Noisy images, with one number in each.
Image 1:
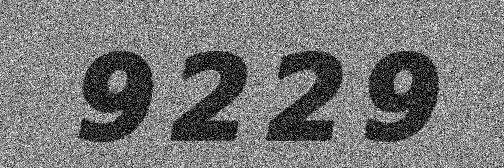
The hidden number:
9229
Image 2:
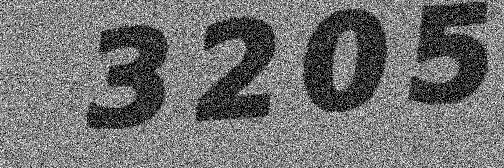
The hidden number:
3205
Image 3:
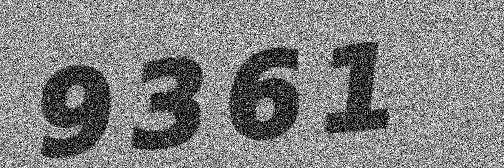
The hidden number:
9361
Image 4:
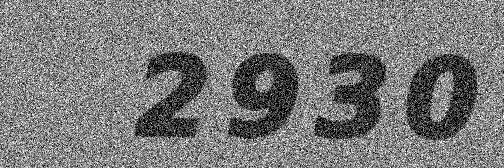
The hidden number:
2930
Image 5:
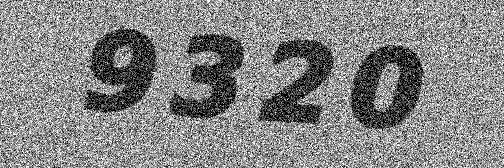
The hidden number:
9320
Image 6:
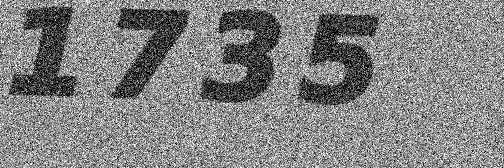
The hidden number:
1735
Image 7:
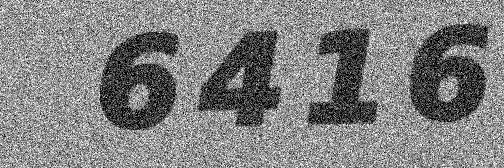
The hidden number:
6416
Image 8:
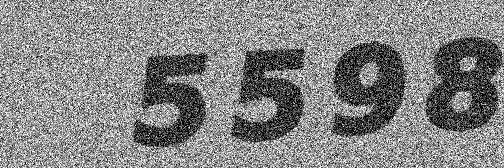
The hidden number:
5598
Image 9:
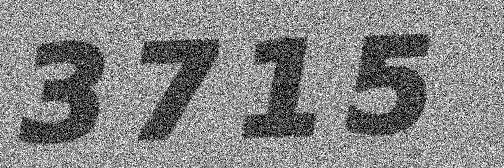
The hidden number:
3715
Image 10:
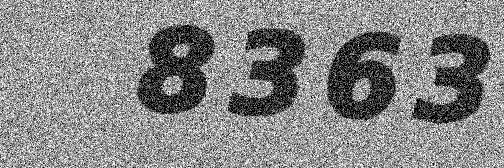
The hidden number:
8363
